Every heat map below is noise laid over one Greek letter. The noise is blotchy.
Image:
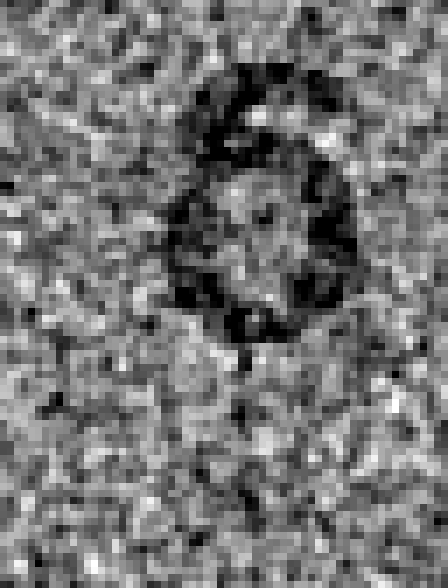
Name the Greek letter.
delta
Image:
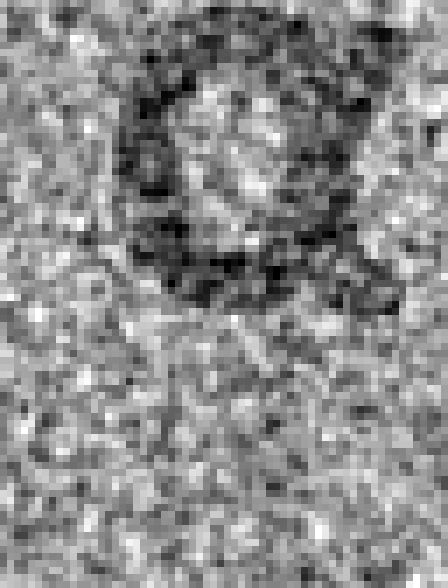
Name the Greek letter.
alpha
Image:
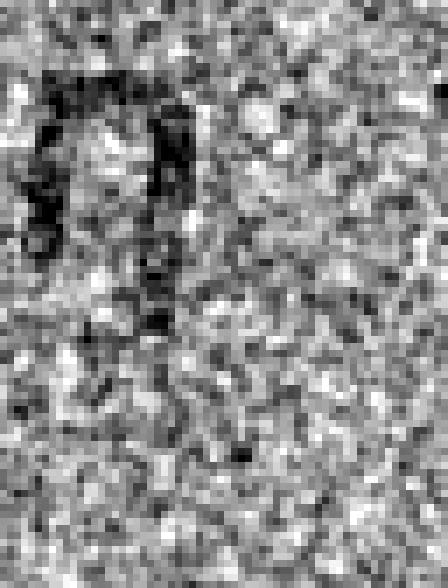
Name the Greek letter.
eta
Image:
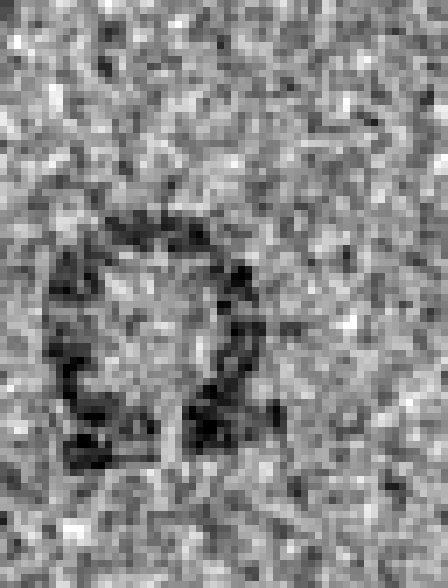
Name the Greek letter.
omega
